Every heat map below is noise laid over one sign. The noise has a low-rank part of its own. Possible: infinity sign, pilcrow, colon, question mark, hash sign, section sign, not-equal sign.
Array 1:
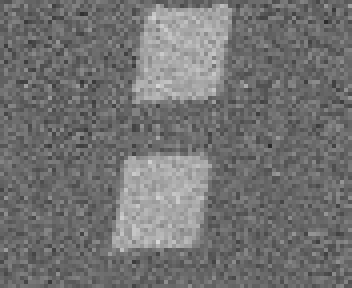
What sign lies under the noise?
colon
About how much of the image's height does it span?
nearly all
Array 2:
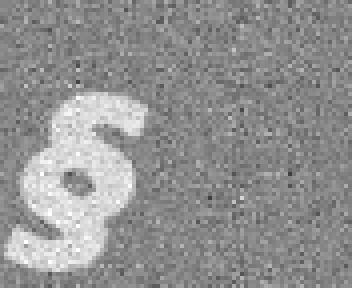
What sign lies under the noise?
section sign
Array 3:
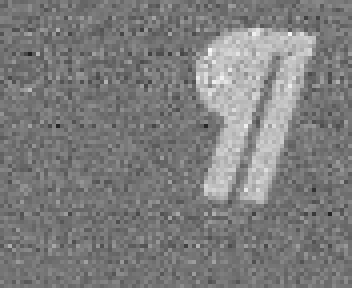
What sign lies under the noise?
pilcrow
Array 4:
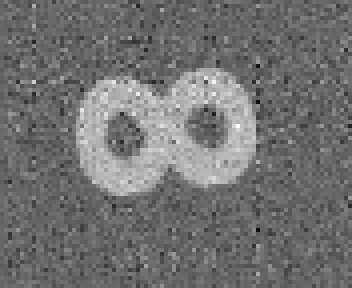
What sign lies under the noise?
infinity sign
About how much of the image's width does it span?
half
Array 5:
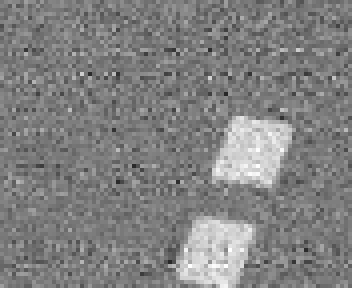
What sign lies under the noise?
colon
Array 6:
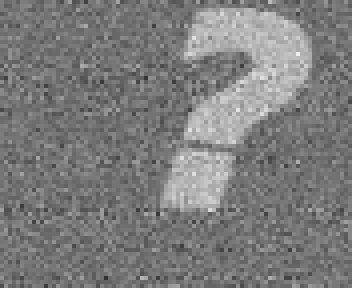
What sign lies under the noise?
question mark
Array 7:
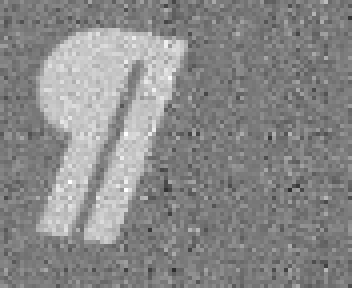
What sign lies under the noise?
pilcrow
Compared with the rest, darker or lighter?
lighter
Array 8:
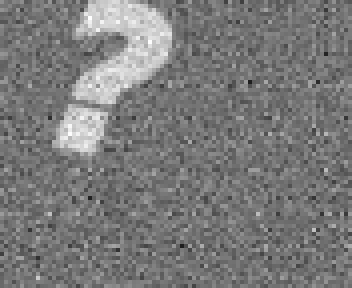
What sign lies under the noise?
question mark
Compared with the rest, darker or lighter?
lighter
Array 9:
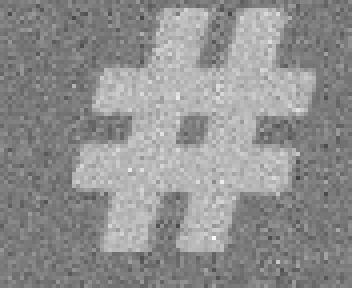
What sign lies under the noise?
hash sign
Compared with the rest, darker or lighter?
lighter
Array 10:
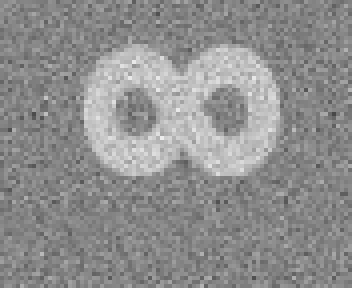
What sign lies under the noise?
infinity sign
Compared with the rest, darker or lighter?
lighter
